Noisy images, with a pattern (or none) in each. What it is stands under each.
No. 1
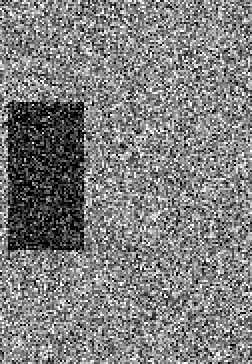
one block
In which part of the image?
middle left
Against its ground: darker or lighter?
darker
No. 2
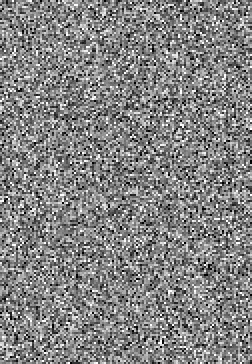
only noise
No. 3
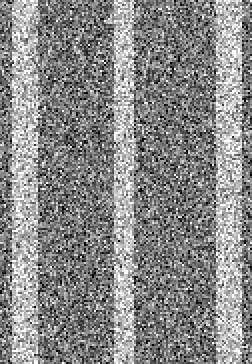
bands of columns
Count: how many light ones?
3
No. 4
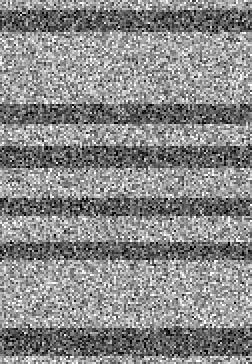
bands of rows
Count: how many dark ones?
6
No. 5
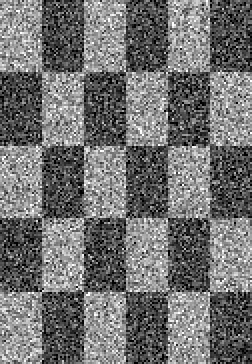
a checkerboard
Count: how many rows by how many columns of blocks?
5 by 6
